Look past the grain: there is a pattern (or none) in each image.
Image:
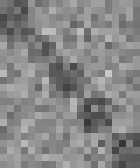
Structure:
blocks along the diagonal
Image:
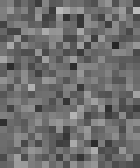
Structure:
only noise
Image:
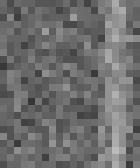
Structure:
one band of columns
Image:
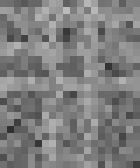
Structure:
bands of rows crossing bands of columns
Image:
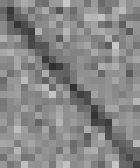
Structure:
a diagonal band
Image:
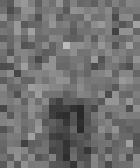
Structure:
one block
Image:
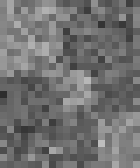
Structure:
blocks along the diagonal
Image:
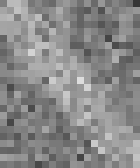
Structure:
a diagonal band
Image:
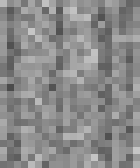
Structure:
bands of columns
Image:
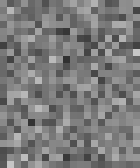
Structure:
only noise
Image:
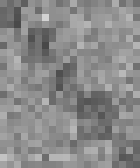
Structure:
blocks along the diagonal
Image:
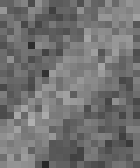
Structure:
a diagonal band
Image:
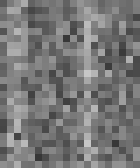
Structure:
bands of columns
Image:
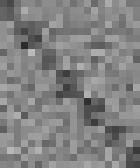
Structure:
blocks along the diagonal
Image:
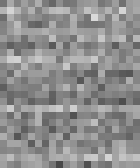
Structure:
bands of rows
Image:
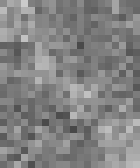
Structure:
blocks along the diagonal
